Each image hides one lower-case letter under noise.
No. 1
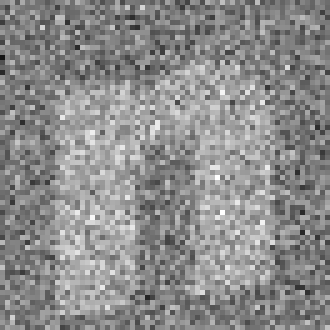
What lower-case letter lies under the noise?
n
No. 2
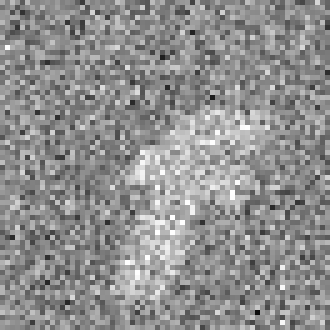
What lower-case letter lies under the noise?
f
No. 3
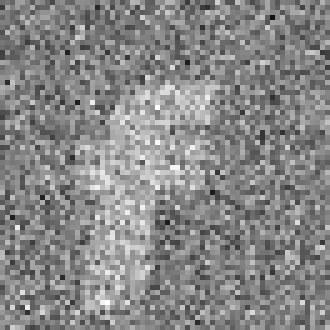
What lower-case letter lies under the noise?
f
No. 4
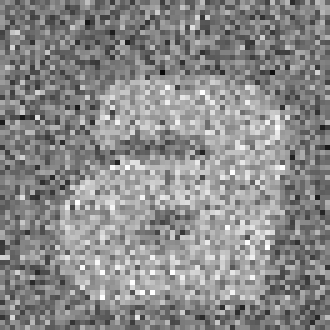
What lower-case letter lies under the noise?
a
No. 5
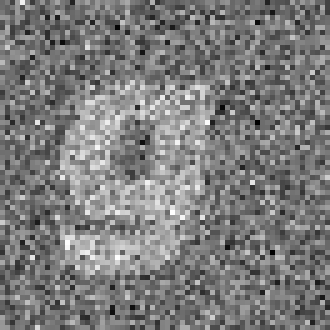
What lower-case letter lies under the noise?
g
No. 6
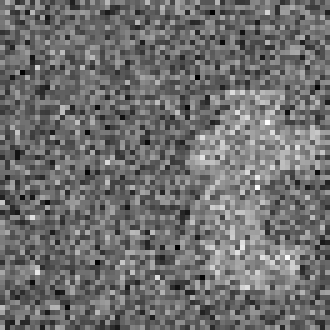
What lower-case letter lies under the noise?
t
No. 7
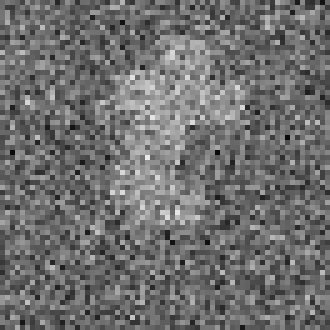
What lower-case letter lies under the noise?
t
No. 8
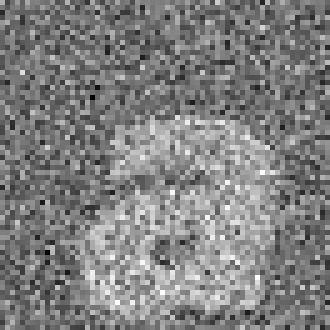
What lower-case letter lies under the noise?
a
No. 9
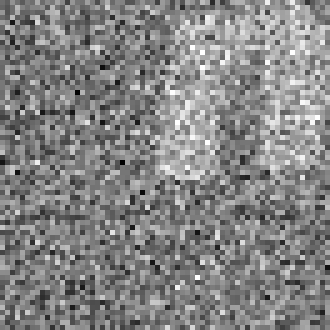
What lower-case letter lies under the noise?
n
